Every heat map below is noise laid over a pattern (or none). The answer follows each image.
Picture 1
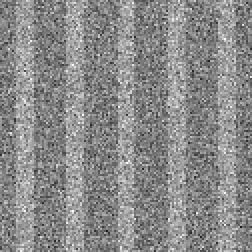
vertical stripes
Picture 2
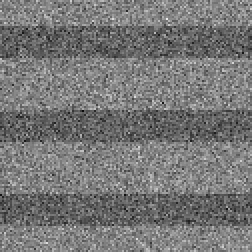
horizontal stripes
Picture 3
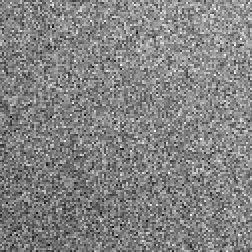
a smooth slope
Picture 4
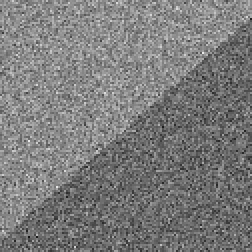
a sharp edge
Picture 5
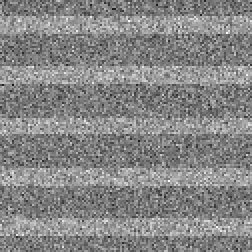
horizontal stripes
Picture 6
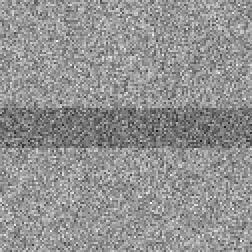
one horizontal stripe
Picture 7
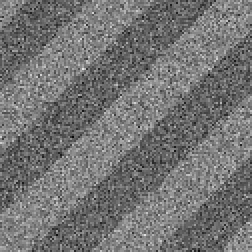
diagonal stripes
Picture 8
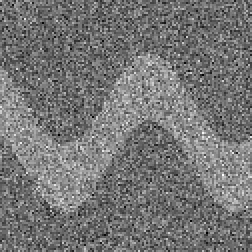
a wavy band
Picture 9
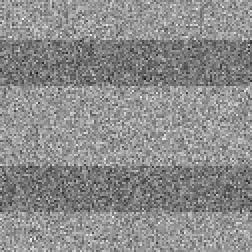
horizontal stripes
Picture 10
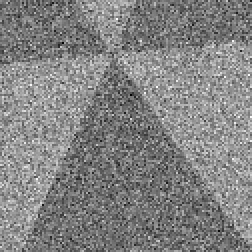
spokes from one point
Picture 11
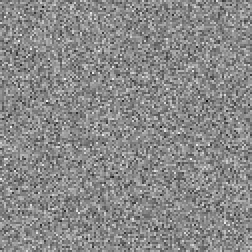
only noise
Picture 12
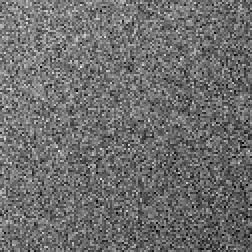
a smooth slope
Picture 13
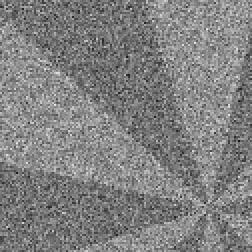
spokes from one point
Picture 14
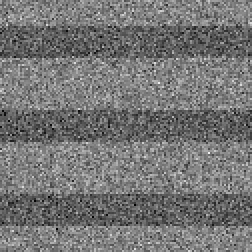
horizontal stripes
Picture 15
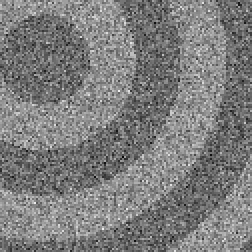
rings round one point
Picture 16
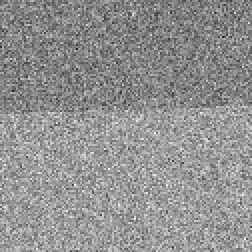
a sharp edge
